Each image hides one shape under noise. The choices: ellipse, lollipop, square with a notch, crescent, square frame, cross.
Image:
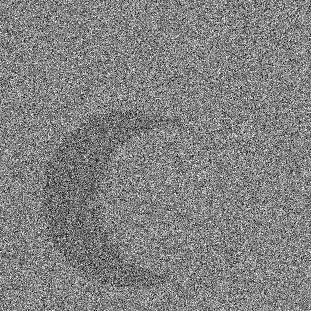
dark crescent
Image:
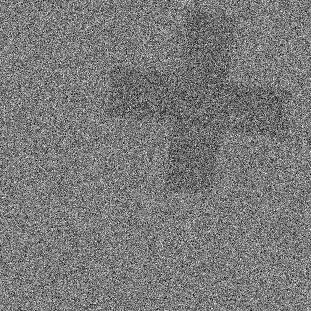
dark cross
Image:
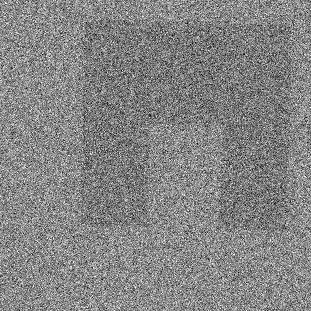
dark square with a notch
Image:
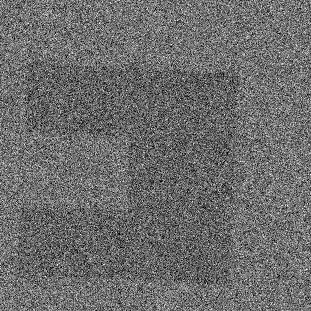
dark square with a notch
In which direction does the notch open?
left
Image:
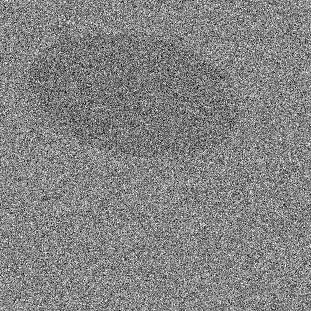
dark ellipse
